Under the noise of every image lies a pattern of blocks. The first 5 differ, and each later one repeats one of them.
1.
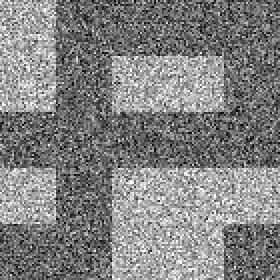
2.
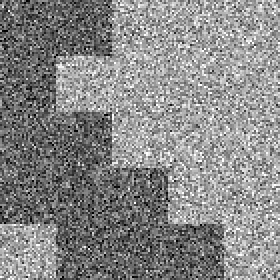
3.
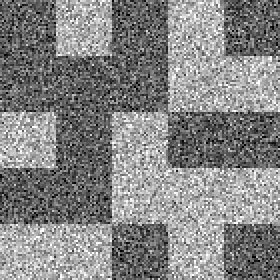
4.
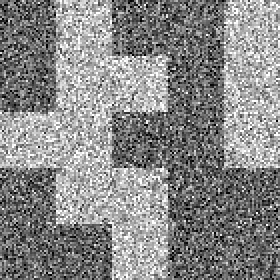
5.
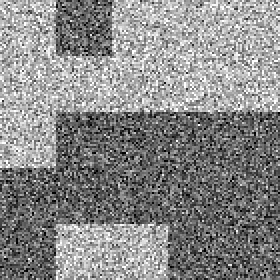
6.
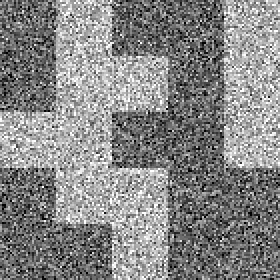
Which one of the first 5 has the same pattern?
4
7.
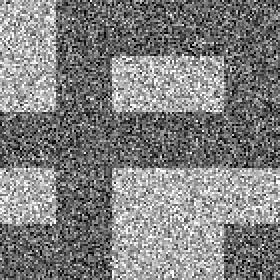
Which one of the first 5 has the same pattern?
1
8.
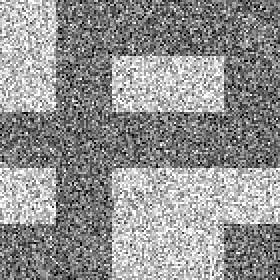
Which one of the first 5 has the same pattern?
1
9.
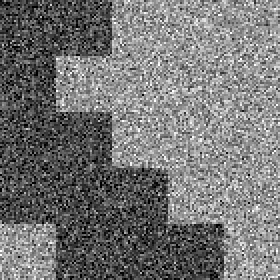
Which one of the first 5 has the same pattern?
2
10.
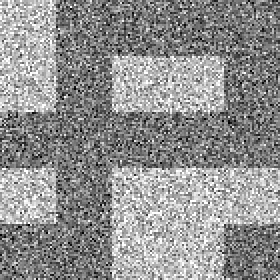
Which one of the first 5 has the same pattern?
1
